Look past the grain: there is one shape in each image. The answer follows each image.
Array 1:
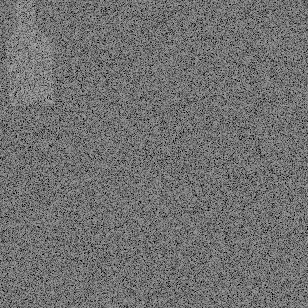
bottle
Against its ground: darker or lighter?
lighter
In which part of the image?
top left
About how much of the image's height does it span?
a third
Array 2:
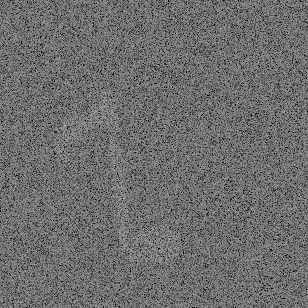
musical note
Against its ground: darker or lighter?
lighter
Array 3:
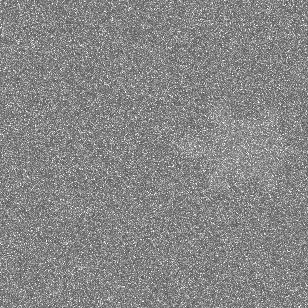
turtle
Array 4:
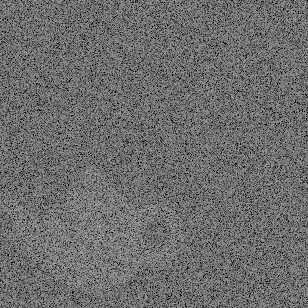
teapot
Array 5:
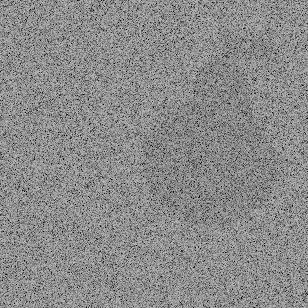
pear
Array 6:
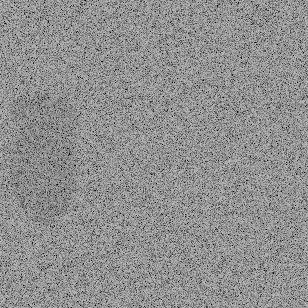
footprint
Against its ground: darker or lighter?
darker
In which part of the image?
middle left
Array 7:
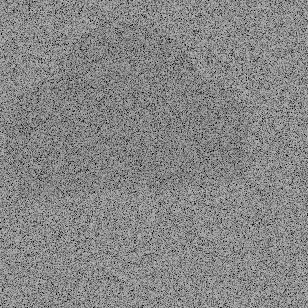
cloud
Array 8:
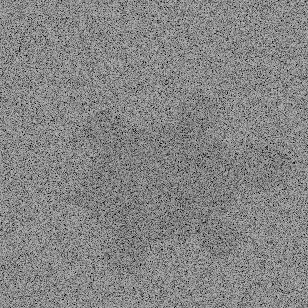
turtle
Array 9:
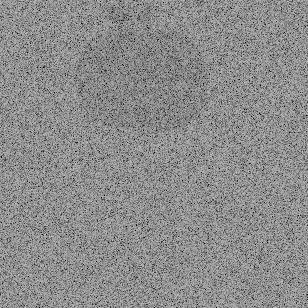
apple
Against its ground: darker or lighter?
darker
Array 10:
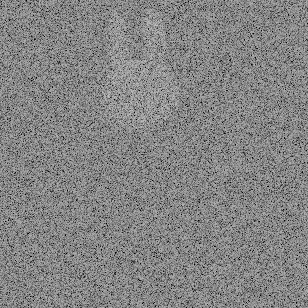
rabbit's head
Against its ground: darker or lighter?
lighter
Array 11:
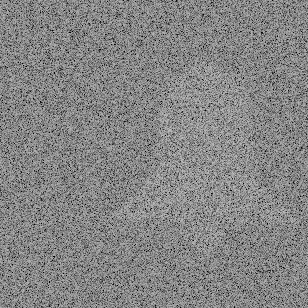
bell
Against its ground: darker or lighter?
lighter
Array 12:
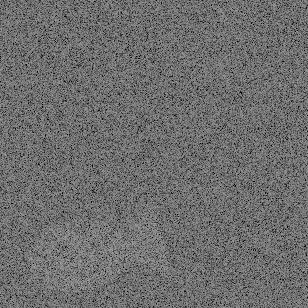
fish
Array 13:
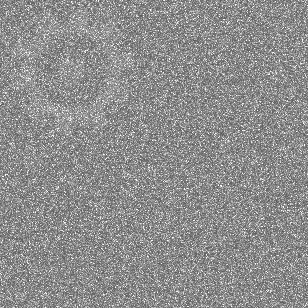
gear
